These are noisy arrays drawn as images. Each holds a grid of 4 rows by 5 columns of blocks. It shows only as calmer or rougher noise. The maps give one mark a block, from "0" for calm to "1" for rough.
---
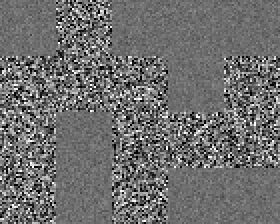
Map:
0 1 0 0 0
1 1 1 0 1
1 0 1 1 1
1 0 1 0 0
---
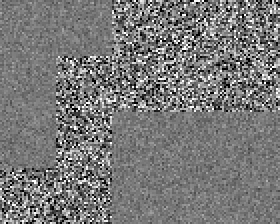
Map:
0 0 1 1 1
0 1 1 1 1
0 1 0 0 0
1 1 0 0 0
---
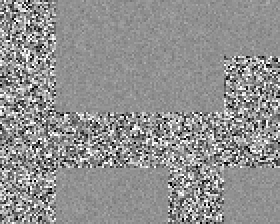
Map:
1 0 0 0 0
1 0 0 0 1
1 1 1 1 1
1 0 0 1 0
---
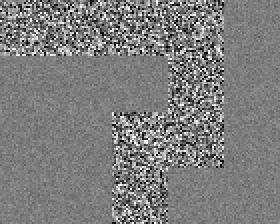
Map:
1 1 1 1 0
0 0 0 1 0
0 0 1 1 0
0 0 1 0 0
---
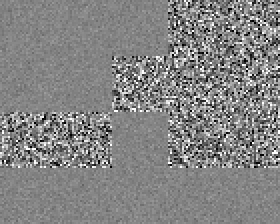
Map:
0 0 0 1 1
0 0 1 1 1
1 1 0 1 1
0 0 0 0 0
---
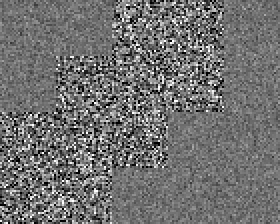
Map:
0 0 1 1 0
0 1 1 1 0
1 1 1 0 0
1 1 0 0 0
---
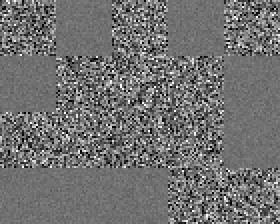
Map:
1 0 1 0 1
0 1 1 1 0
1 1 1 1 0
0 0 0 1 1
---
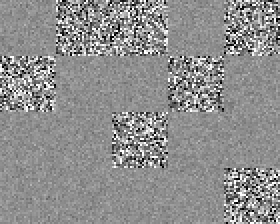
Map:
0 1 1 0 1
1 0 0 1 0
0 0 1 0 0
0 0 0 0 1
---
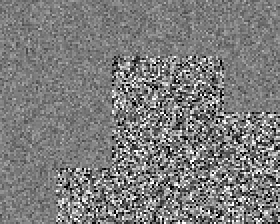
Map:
0 0 0 0 0
0 0 1 1 0
0 0 1 1 1
0 1 1 1 1
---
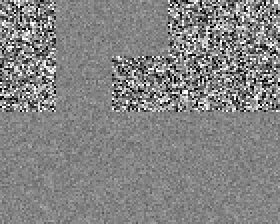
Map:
1 0 0 1 1
1 0 1 1 1
0 0 0 0 0
0 0 0 0 0
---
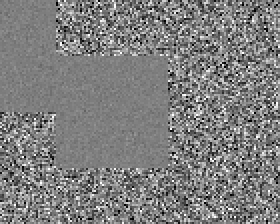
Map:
0 1 1 1 1
0 0 0 1 1
1 0 0 1 1
1 1 1 1 1
